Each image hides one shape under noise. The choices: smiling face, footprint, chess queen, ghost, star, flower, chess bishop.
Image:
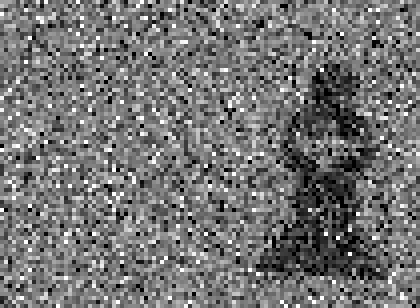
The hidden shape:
chess bishop
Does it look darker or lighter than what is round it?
darker
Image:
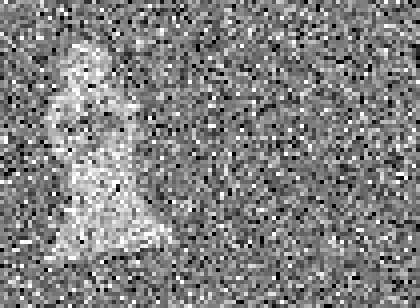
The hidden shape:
chess bishop
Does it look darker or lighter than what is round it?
lighter
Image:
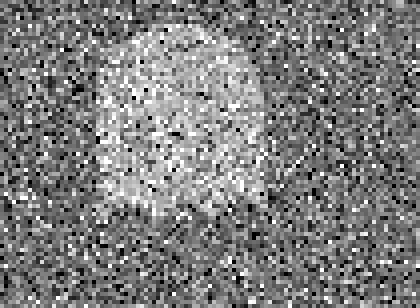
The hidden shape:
ghost
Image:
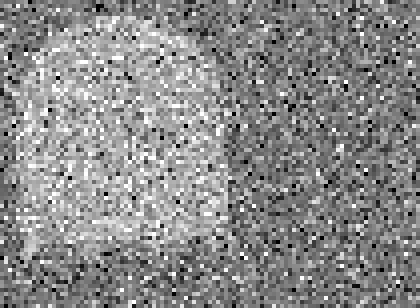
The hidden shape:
ghost
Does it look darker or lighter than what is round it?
lighter
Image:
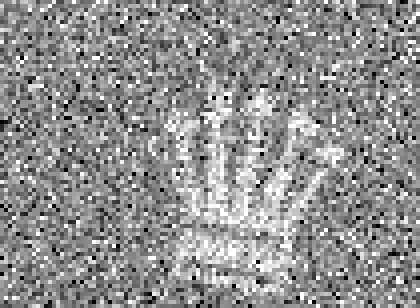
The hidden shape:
chess queen
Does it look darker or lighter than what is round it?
lighter
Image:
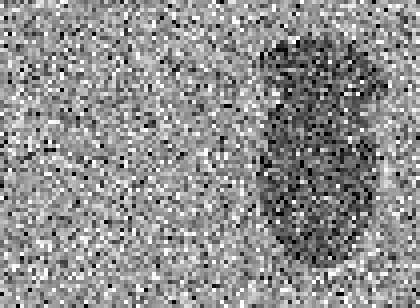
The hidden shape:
footprint
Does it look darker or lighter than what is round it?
darker
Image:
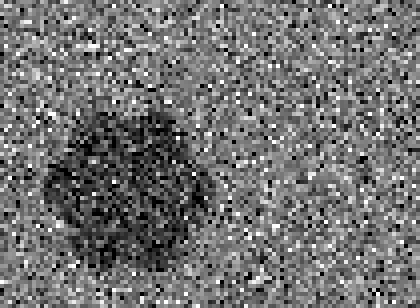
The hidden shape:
flower
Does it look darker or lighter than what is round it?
darker
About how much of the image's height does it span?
half
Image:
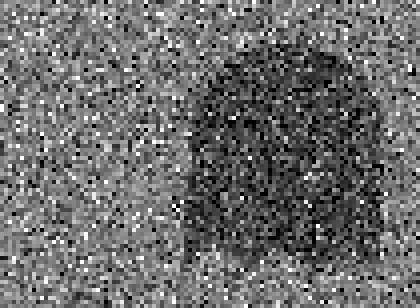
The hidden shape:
ghost
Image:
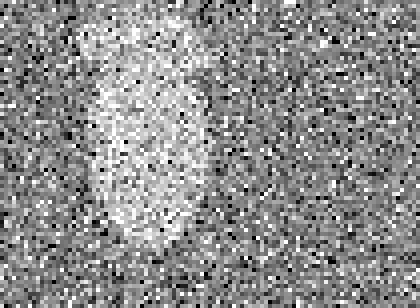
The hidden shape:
footprint
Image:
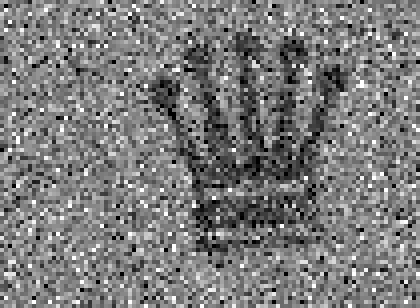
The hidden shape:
chess queen
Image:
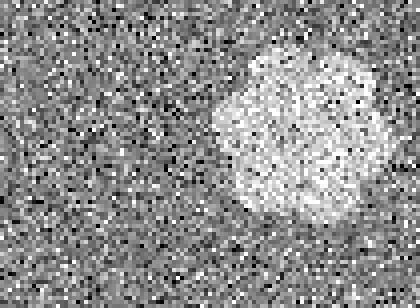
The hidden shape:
flower
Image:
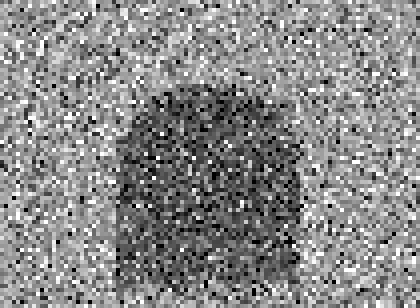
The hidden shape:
ghost
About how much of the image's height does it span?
two thirds
